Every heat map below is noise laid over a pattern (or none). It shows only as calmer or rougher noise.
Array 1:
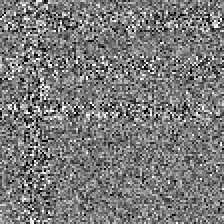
bands of rows crossing bands of columns
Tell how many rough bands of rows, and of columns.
3 and 1
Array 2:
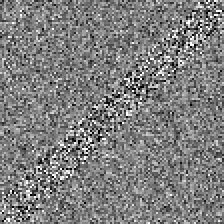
a diagonal band
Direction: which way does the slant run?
bottom left to top right
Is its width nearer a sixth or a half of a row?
a sixth
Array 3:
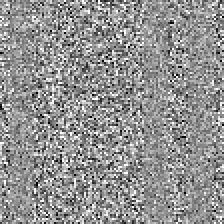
bands of columns
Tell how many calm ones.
3
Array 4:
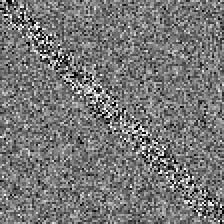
a diagonal band
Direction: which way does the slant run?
top left to bottom right
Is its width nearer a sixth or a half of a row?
a sixth
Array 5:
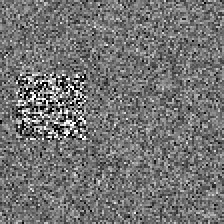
one block
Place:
middle left
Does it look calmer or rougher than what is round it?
rougher
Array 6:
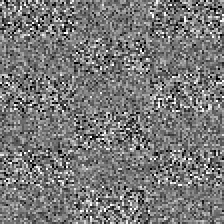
a checkerboard
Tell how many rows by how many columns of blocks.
6 by 3
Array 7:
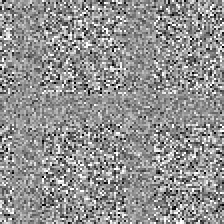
bands of rows crossing bands of columns
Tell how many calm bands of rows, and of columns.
1 and 2
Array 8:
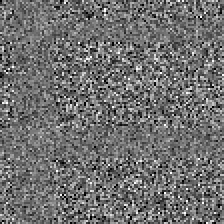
bands of rows crossing bands of columns
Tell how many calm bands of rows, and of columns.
2 and 1
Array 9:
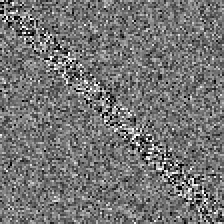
a diagonal band
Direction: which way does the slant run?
top left to bottom right
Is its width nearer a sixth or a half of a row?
a sixth
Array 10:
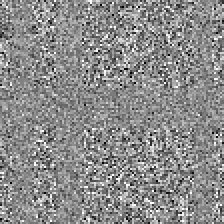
bands of rows crossing bands of columns
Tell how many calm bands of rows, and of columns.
1 and 3
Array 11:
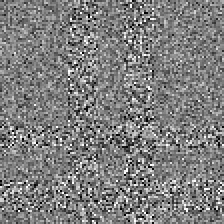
bands of rows crossing bands of columns
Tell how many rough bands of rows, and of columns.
2 and 2
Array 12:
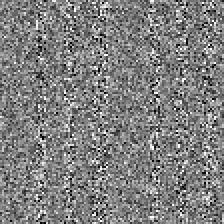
bands of columns
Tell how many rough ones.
6
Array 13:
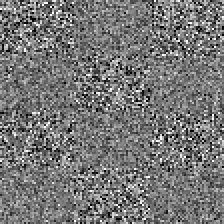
a checkerboard
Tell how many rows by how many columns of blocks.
4 by 3
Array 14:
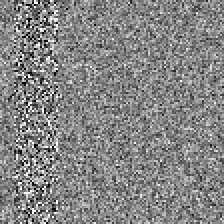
one band of columns
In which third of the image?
left
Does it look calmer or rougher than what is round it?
rougher
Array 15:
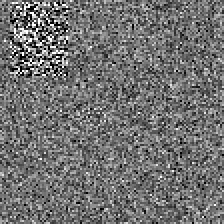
one block
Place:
top left
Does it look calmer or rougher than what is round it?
rougher
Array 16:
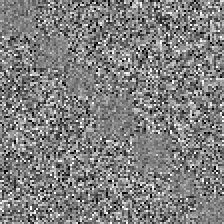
blocks along the diagonal
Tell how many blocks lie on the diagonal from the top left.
7
